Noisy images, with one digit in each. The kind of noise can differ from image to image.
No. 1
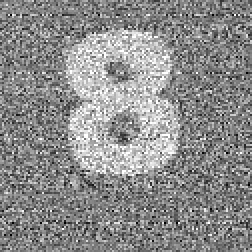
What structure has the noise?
rows of uneven size
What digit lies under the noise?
8
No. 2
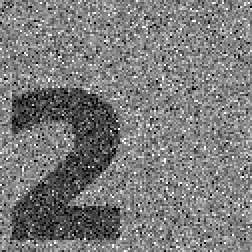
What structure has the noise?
heavy tails
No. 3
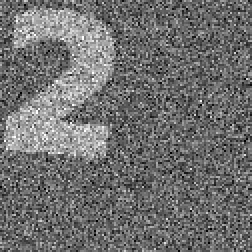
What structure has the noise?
independent entries
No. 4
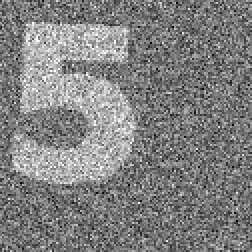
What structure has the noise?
independent entries
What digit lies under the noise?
5
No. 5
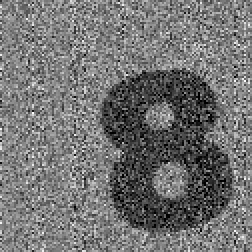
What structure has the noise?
columns of uneven size
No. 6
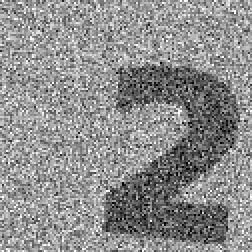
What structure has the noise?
independent entries
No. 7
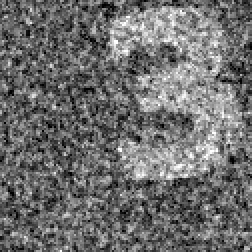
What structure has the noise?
blotchy
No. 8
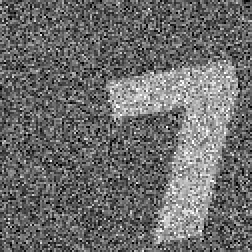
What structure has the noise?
independent entries
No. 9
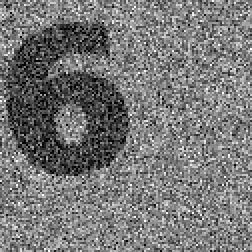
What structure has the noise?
independent entries
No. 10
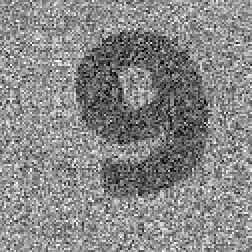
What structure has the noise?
low rank plus noise
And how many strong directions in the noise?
one
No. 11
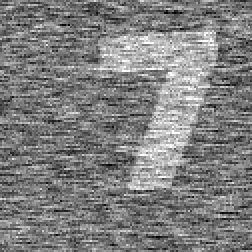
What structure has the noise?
streaked along the rows
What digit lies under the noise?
7
